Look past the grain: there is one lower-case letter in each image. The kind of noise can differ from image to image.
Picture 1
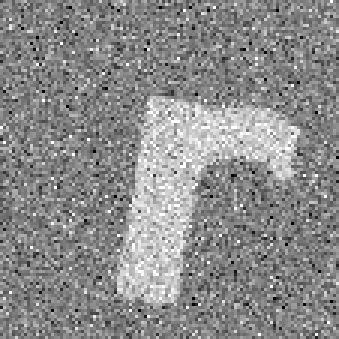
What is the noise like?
heavy tails
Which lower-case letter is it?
r
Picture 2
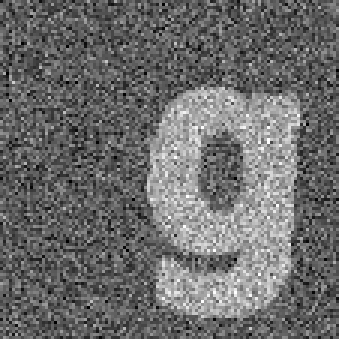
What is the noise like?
low rank plus noise
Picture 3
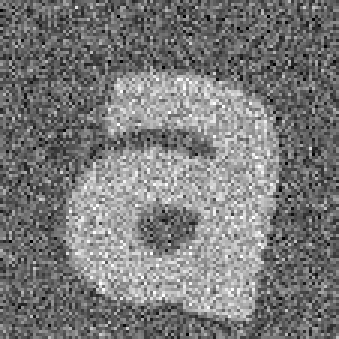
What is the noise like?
low rank plus noise
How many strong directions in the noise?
three or four
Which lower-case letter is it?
a
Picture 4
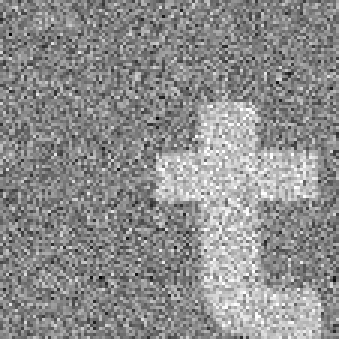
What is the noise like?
low rank plus noise
